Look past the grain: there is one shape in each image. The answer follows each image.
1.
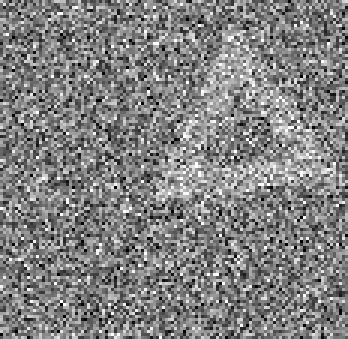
triangle frame
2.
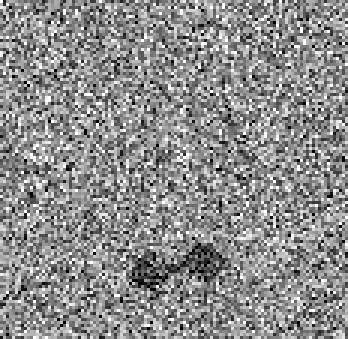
dumbbell
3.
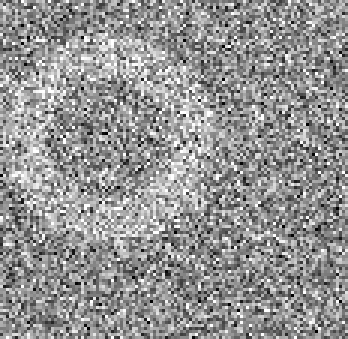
ring
